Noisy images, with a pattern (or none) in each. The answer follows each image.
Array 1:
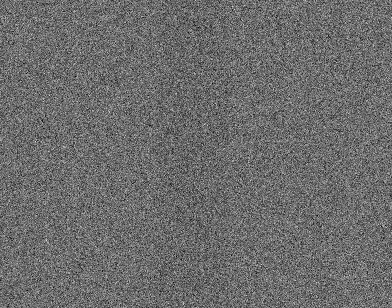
one vertical stripe
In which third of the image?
middle
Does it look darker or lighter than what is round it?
darker
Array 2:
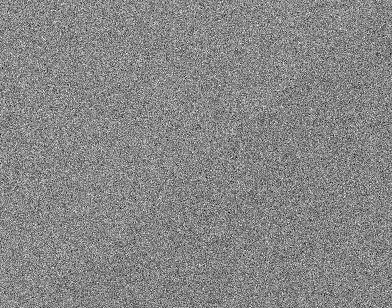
a sharp edge
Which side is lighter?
top left
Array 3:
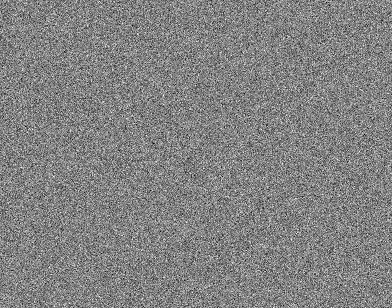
only noise
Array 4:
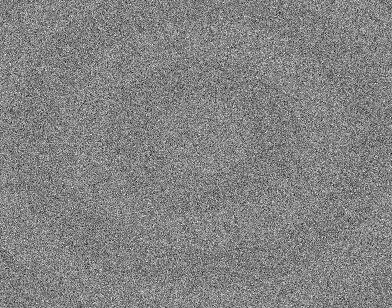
rings round one point
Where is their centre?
centre
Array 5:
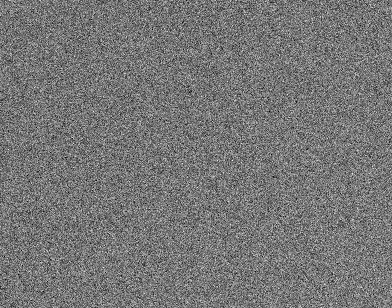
a smooth slope
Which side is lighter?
bottom right
